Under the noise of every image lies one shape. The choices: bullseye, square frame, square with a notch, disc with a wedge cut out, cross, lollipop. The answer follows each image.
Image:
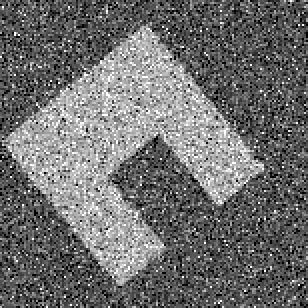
square with a notch
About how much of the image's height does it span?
nearly all
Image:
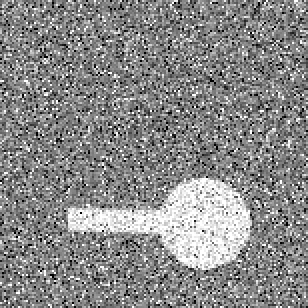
lollipop
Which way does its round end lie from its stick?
right
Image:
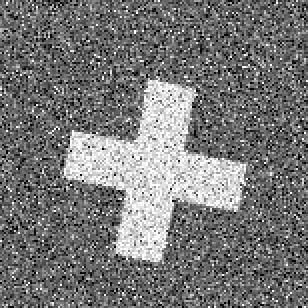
cross
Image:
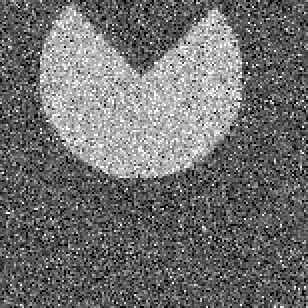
disc with a wedge cut out
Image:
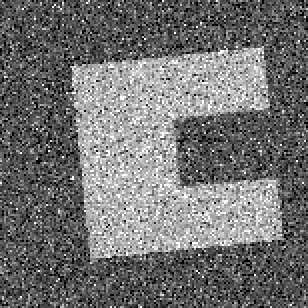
square with a notch
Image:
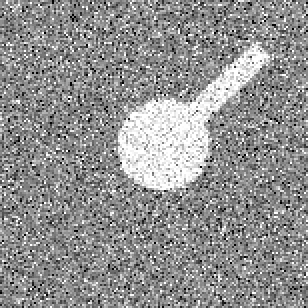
lollipop
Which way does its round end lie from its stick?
down and left
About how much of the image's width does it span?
half
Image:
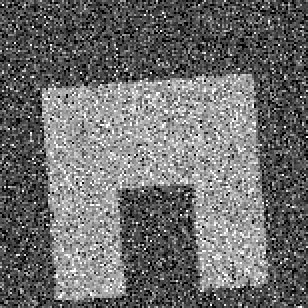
square with a notch
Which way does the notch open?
down
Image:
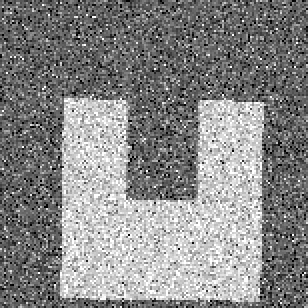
square with a notch
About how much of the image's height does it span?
two thirds
